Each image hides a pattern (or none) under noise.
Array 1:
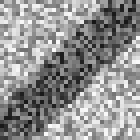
a diagonal band
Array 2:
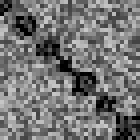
blocks along the diagonal
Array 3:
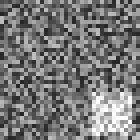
one block
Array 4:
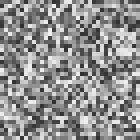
only noise
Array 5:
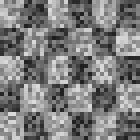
a checkerboard
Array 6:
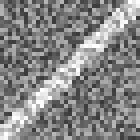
a diagonal band
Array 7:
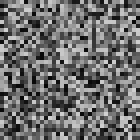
only noise
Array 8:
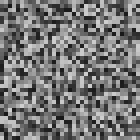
only noise
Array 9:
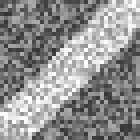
a diagonal band
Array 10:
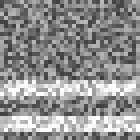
bands of rows
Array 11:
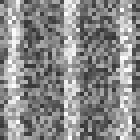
bands of columns
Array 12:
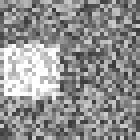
one block
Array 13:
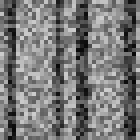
bands of columns
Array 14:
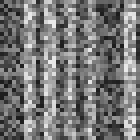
bands of columns
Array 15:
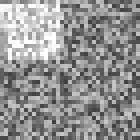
one block
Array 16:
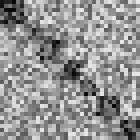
blocks along the diagonal
